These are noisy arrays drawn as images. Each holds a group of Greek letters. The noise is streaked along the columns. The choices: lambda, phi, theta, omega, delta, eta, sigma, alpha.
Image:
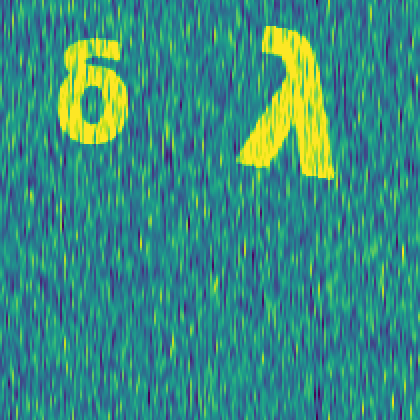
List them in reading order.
top left: light delta; top right: light lambda
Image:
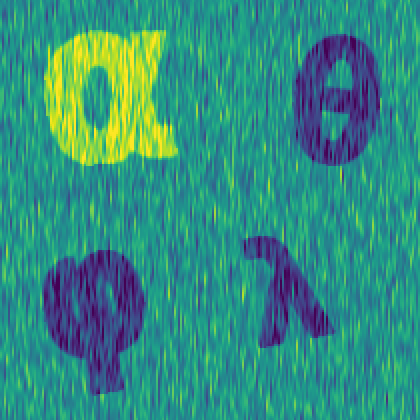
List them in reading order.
top left: light alpha; top right: dark theta; bottom left: dark phi; bottom right: dark lambda
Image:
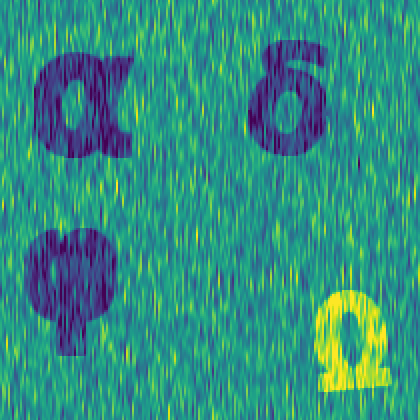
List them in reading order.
top left: dark alpha; top right: dark delta; bottom left: dark phi; bottom right: light omega
